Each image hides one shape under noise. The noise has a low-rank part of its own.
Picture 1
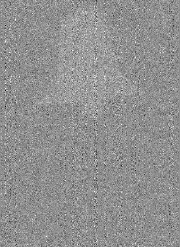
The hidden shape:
bell
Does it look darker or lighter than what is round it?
lighter
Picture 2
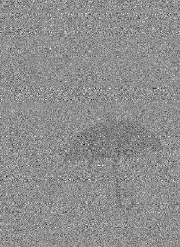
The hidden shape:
umbrella
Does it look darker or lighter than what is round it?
darker
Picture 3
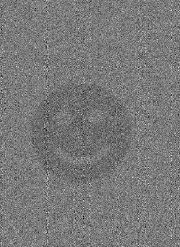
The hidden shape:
smiling face
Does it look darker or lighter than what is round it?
darker
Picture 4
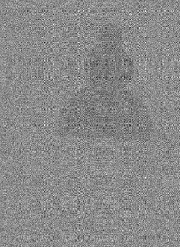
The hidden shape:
chess pawn
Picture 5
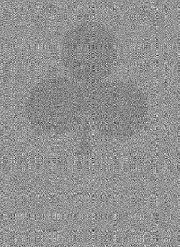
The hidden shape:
club
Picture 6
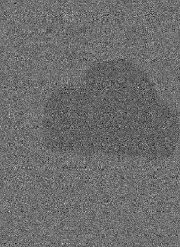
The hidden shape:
cloud
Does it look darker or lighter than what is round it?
darker
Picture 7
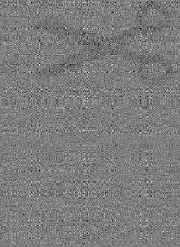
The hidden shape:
pair of scissors
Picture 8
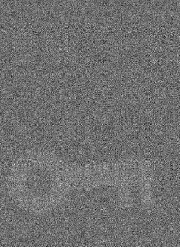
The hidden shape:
key
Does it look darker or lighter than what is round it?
lighter
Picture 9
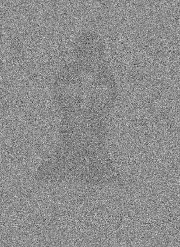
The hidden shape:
chess bishop
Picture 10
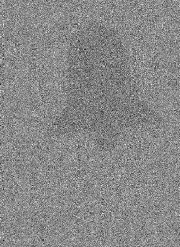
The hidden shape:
bell
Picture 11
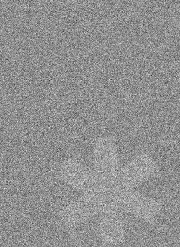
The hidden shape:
asterisk
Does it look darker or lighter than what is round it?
lighter
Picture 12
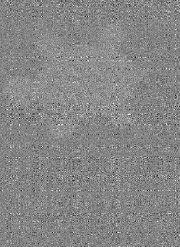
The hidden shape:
turtle
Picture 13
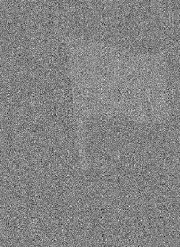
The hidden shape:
flag
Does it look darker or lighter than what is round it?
lighter
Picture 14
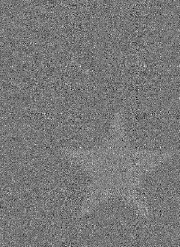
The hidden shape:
star
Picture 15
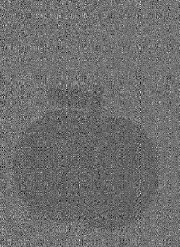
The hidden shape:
apple
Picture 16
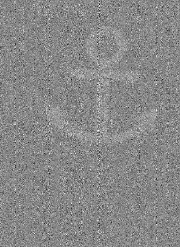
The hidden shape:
anchor
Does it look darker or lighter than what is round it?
lighter
